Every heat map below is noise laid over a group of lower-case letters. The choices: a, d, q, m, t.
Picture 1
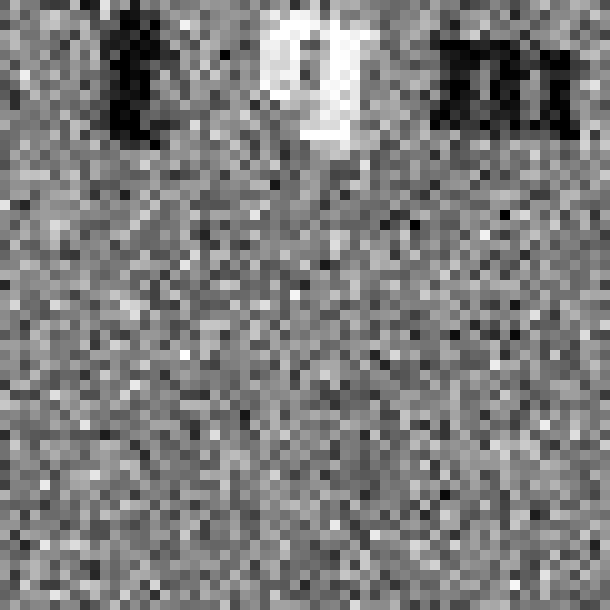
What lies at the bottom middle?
nothing
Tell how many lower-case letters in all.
3
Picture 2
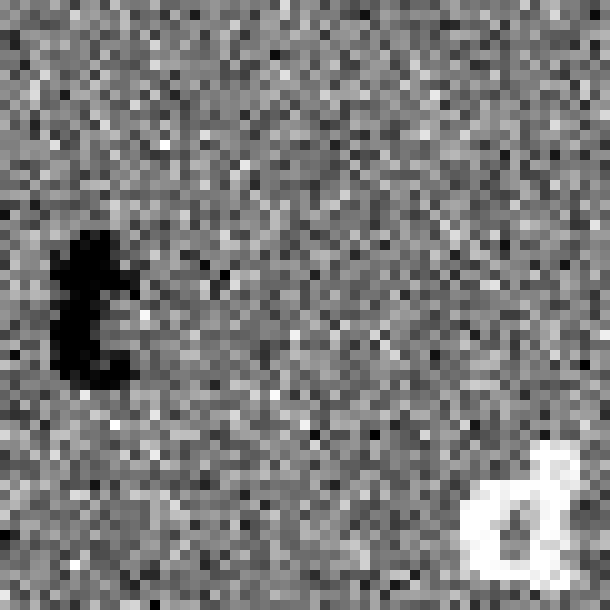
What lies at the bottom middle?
nothing
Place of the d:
bottom right
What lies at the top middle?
nothing
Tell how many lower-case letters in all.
2
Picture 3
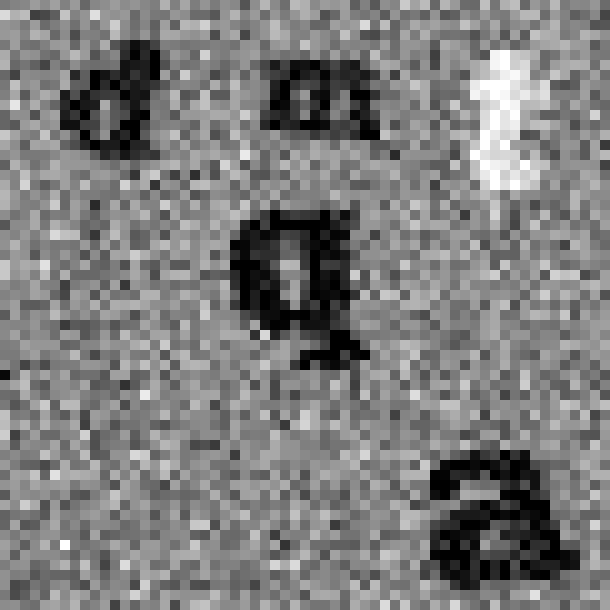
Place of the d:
top left
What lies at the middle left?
nothing
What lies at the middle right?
nothing
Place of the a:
bottom right
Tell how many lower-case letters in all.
5
